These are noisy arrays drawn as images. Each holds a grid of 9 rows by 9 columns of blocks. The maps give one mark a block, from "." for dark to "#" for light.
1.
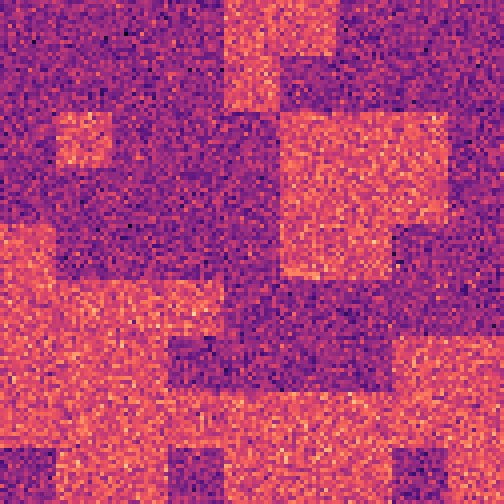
....##...
....#....
.#...###.
.....###.
#....##..
####.....
###....##
#########
.##.###.#
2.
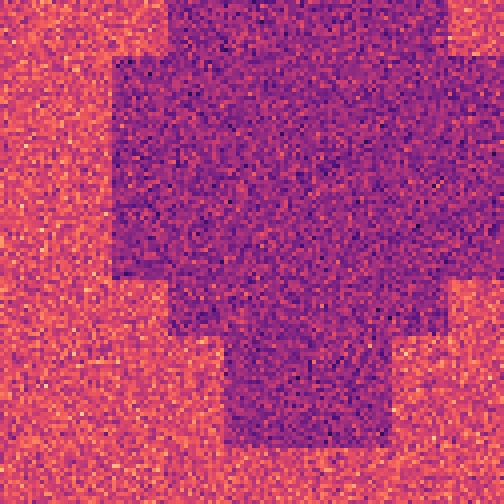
###.....#
##.......
##.......
##.......
##.......
###.....#
####...##
####...##
#########
